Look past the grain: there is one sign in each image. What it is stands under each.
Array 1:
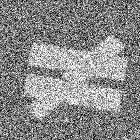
not-equal sign
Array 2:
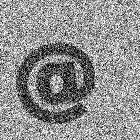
at sign
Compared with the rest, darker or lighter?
darker
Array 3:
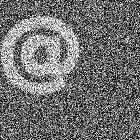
at sign
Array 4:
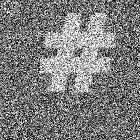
hash sign
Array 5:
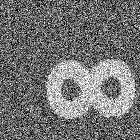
infinity sign
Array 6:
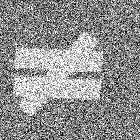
not-equal sign
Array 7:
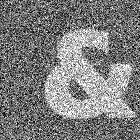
ampersand
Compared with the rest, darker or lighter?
lighter
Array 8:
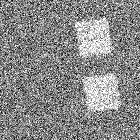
colon
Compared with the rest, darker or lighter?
lighter
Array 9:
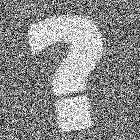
question mark
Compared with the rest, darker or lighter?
lighter
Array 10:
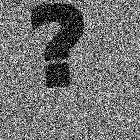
question mark
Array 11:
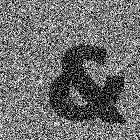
ampersand
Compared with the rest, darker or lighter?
darker
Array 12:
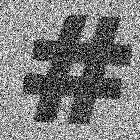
hash sign
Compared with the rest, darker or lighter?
darker
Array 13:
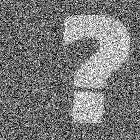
question mark
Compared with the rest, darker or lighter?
lighter
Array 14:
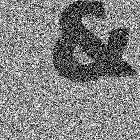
ampersand
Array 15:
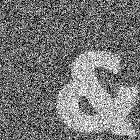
ampersand
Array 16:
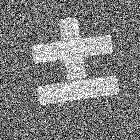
plus-minus sign
